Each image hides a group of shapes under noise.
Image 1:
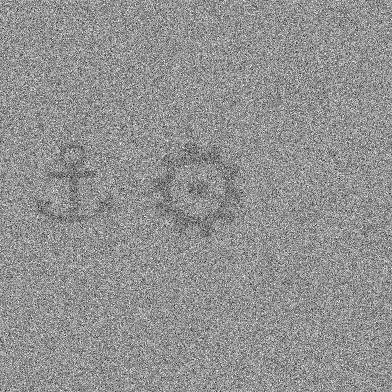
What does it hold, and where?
middle left: anchor; centre: gear
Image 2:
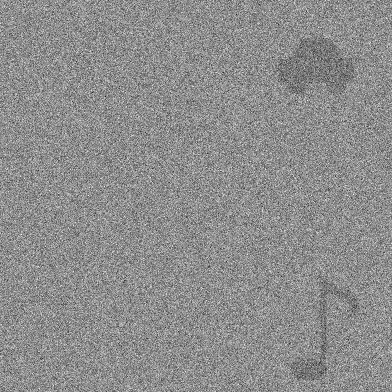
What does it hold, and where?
top right: car; bottom right: musical note
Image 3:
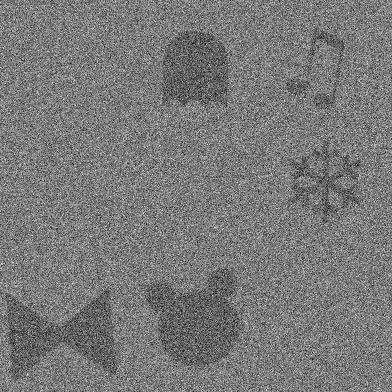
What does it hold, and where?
top middle: ghost; top right: pair of musical notes; middle right: snowflake; bottom left: bow tie; bottom middle: bear's head
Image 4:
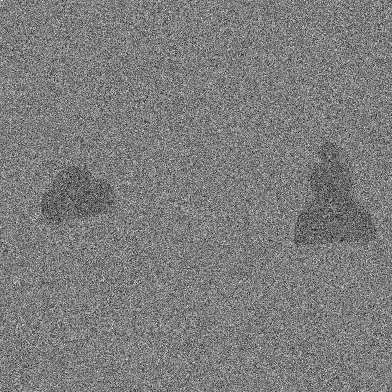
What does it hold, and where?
middle left: cloud; middle right: chess pawn
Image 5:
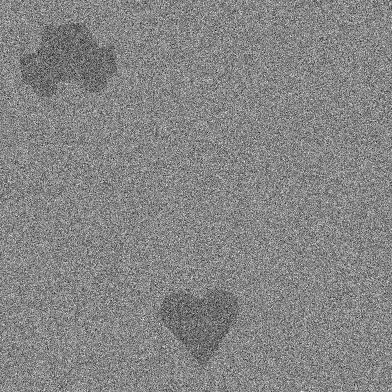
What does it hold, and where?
top left: car; bottom middle: heart
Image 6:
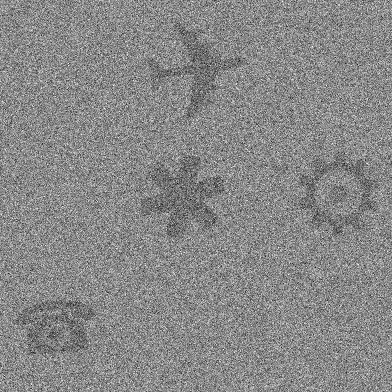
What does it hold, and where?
top middle: airplane; centre: asterisk; middle right: gear; bottom left: telephone
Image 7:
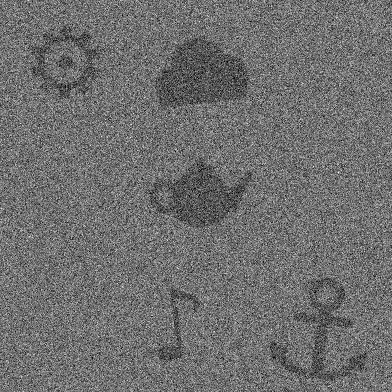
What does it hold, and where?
top left: gear; top middle: cloud; centre: teapot; bottom middle: musical note; bottom right: anchor
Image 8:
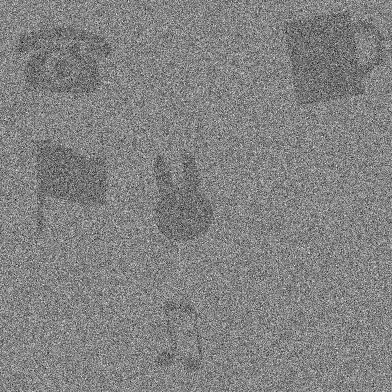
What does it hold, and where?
top left: telephone; top right: cup; middle left: flag; centre: rabbit's head; bottom middle: pair of musical notes
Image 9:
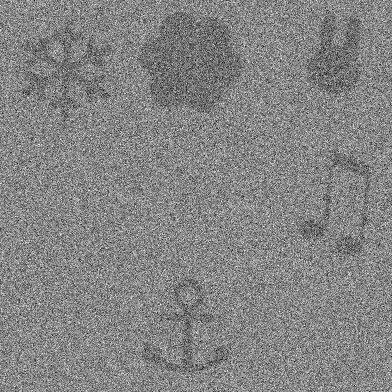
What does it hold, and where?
top left: snowflake; top middle: flower; top right: rabbit's head; middle right: pair of musical notes; bottom middle: anchor
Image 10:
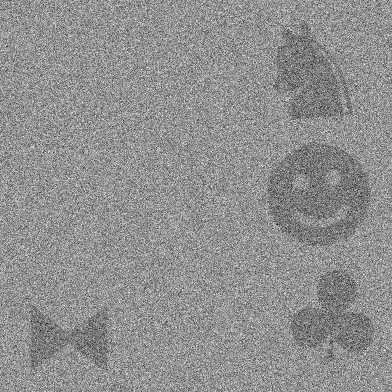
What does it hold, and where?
top right: chess knight; middle right: smiling face; bottom left: bow tie; bottom right: club
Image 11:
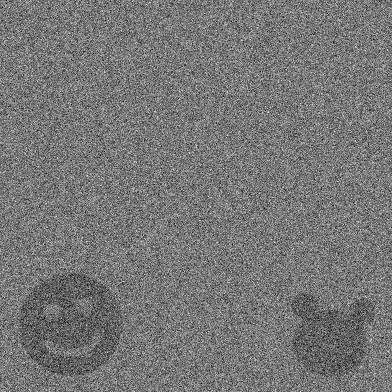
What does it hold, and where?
bottom left: smiling face; bottom right: bear's head
